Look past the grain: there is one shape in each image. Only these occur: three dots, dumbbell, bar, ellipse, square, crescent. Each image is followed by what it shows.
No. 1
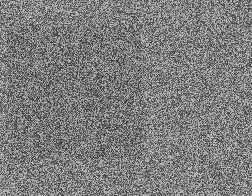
square
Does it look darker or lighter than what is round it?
darker
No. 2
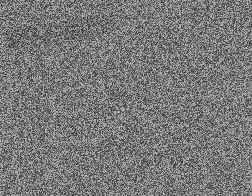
bar
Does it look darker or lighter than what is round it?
darker
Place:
top left
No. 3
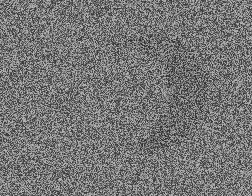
crescent
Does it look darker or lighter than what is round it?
darker
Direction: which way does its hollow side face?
left
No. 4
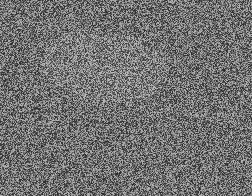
ellipse
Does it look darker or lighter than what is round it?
lighter
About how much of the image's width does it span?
half
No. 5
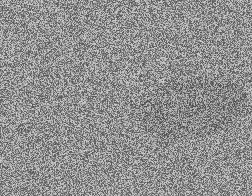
ellipse
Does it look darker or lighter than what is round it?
darker
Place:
middle right
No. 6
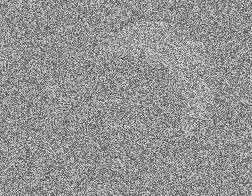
crescent
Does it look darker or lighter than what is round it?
lighter
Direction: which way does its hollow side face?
down and left
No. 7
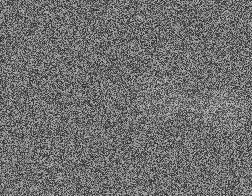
dumbbell
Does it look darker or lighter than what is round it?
lighter
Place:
middle right
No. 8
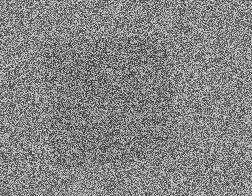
square
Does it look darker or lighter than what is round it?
darker
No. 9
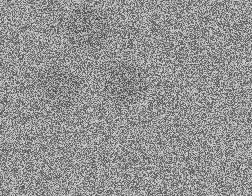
three dots
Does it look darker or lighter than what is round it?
darker
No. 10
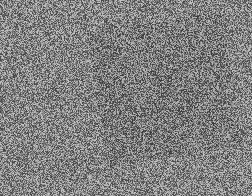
square
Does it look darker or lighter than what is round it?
darker
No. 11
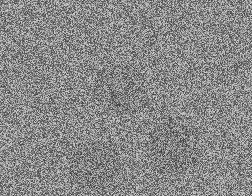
three dots
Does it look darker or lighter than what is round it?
darker
